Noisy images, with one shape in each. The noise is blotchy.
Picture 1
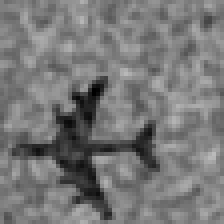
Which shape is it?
airplane
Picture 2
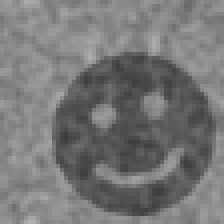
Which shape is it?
smiling face
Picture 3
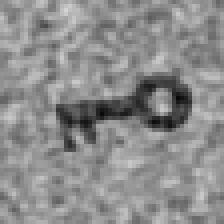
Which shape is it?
key
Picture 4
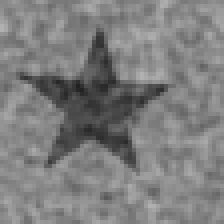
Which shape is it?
star
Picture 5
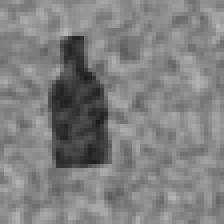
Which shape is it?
bottle
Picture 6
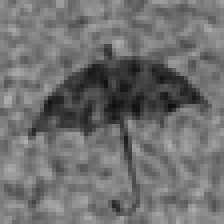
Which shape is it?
umbrella
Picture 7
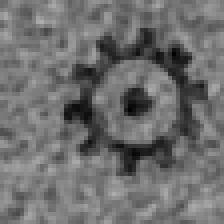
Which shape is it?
gear
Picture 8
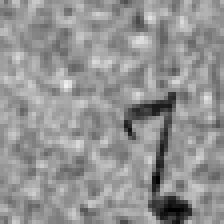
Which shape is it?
musical note
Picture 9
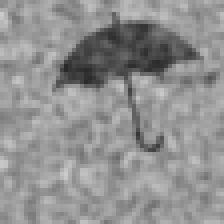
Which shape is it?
umbrella
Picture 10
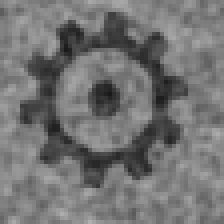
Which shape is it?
gear
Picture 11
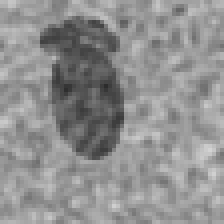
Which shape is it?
footprint
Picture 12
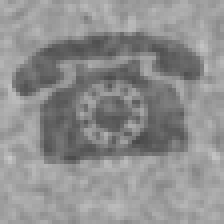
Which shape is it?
telephone
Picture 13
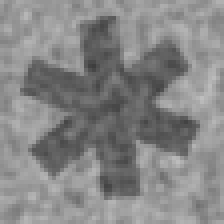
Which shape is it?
asterisk
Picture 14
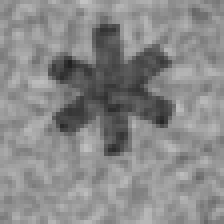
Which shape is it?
asterisk
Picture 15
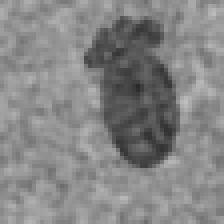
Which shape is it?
footprint
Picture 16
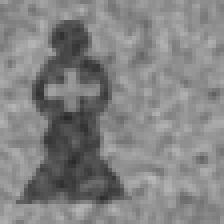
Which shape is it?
chess bishop
